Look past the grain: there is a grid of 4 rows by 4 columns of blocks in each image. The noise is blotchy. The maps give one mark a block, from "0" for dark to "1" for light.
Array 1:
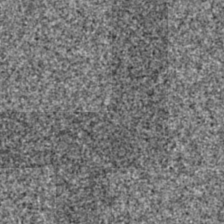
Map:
1 1 0 1
1 1 0 1
0 0 0 1
1 0 1 1
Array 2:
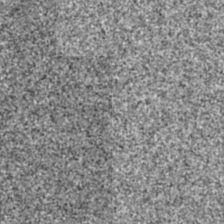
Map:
0 1 1 1
0 0 1 1
0 0 1 1
0 0 1 1
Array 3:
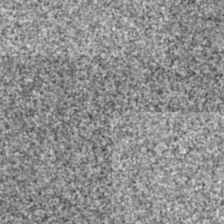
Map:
1 1 1 0
0 0 0 0
0 0 1 1
0 0 1 1
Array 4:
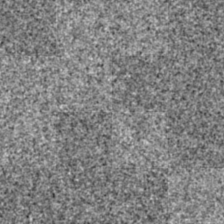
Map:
0 1 1 0
1 1 0 0
1 0 1 0
0 0 0 1
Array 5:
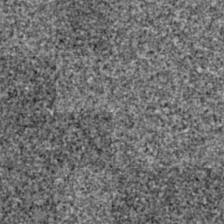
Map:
1 0 1 1
0 1 1 1
0 0 1 1
0 1 0 0
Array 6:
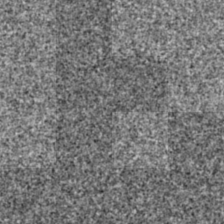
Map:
1 0 1 1
1 0 0 1
1 0 1 0
0 0 0 0
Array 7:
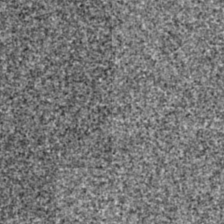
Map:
0 0 1 1
0 0 1 1
0 0 1 1
0 1 1 1
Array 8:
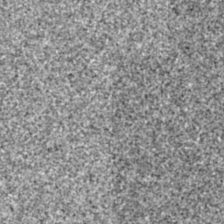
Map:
1 1 1 0
1 1 0 0
1 1 0 0
1 1 0 0
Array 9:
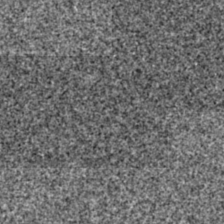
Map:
1 1 0 0
0 0 0 0
0 0 0 1
1 1 1 1
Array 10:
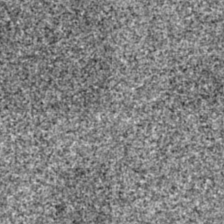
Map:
0 0 1 1
0 0 1 0
1 1 1 1
1 0 1 1
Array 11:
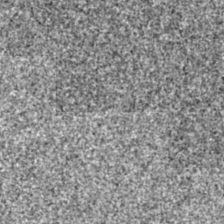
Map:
0 0 0 0
1 0 0 0
1 1 1 0
1 1 1 1
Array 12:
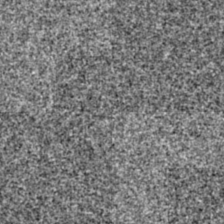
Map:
1 1 0 0
1 0 0 0
0 0 1 1
0 0 1 0
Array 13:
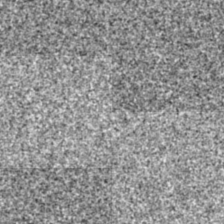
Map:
0 0 0 0
1 1 0 0
1 1 1 1
0 0 1 1
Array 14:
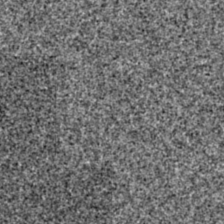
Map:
1 1 1 1
0 1 1 1
0 1 1 1
0 0 1 1
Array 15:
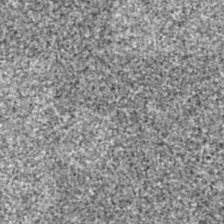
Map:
0 0 1 1
1 0 0 0
1 1 0 0
1 0 0 0
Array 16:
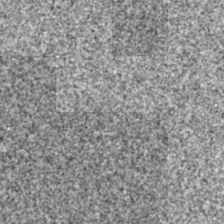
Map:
1 1 0 1
0 1 1 1
0 0 0 1
0 0 0 1
